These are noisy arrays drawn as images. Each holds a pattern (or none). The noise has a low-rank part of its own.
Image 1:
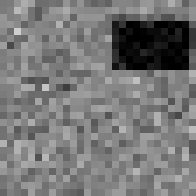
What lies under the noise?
one block
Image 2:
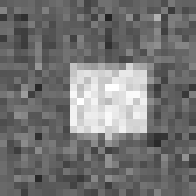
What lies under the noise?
one block
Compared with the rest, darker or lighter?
lighter
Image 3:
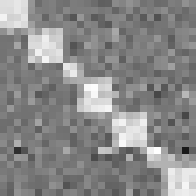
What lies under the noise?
blocks along the diagonal
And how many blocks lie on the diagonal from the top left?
7
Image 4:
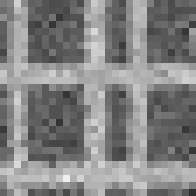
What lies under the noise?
bands of rows crossing bands of columns
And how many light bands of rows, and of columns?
2 and 3
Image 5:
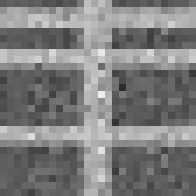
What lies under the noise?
bands of rows crossing bands of columns
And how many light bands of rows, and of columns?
3 and 1
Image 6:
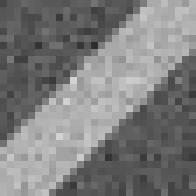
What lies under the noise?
a diagonal band
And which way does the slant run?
bottom left to top right
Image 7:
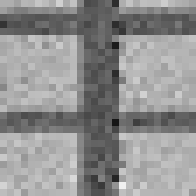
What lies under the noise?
bands of rows crossing bands of columns
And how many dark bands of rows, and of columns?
2 and 1
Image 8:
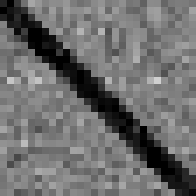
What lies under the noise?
a diagonal band
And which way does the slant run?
top left to bottom right
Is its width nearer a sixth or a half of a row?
a sixth
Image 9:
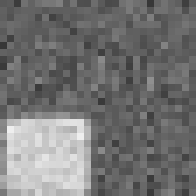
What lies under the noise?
one block
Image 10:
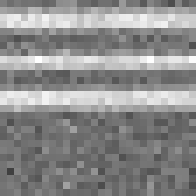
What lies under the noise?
bands of rows
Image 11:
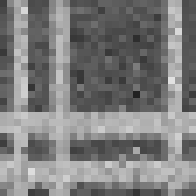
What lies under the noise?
bands of rows crossing bands of columns
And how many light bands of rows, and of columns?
2 and 3
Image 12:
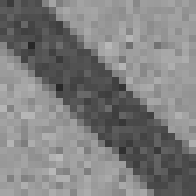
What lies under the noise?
a diagonal band
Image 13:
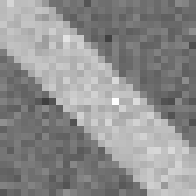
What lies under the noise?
a diagonal band
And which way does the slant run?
top left to bottom right
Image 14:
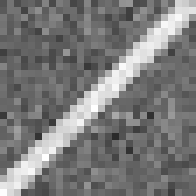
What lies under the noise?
a diagonal band
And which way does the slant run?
bottom left to top right
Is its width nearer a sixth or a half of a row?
a sixth
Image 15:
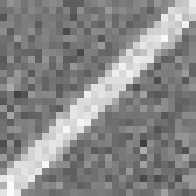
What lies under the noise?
a diagonal band
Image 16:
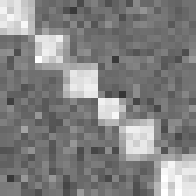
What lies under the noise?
blocks along the diagonal
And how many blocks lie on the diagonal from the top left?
6
